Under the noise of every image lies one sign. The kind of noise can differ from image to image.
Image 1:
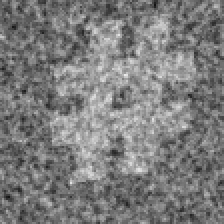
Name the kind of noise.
blotchy
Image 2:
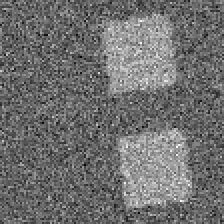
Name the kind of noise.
independent entries
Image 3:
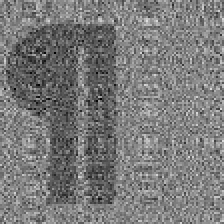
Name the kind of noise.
low rank plus noise
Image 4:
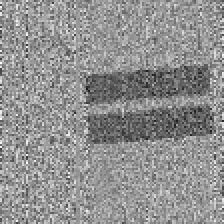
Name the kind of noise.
columns of uneven size
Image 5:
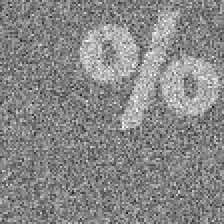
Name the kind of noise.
independent entries
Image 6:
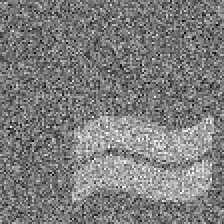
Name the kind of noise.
independent entries
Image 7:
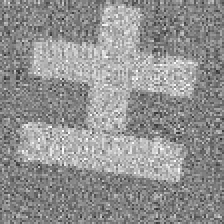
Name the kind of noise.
low rank plus noise
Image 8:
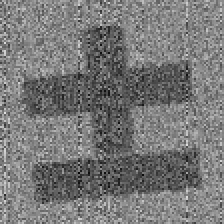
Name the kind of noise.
columns of uneven size
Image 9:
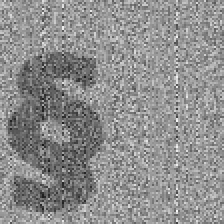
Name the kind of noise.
columns of uneven size
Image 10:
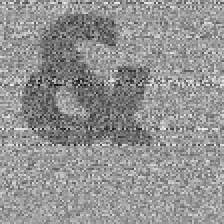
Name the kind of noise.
rows of uneven size
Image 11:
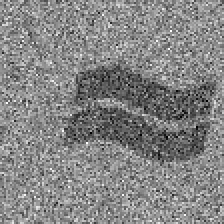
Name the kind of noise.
independent entries
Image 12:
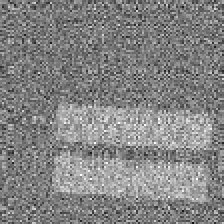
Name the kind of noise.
low rank plus noise
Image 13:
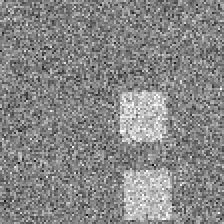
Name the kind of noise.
independent entries
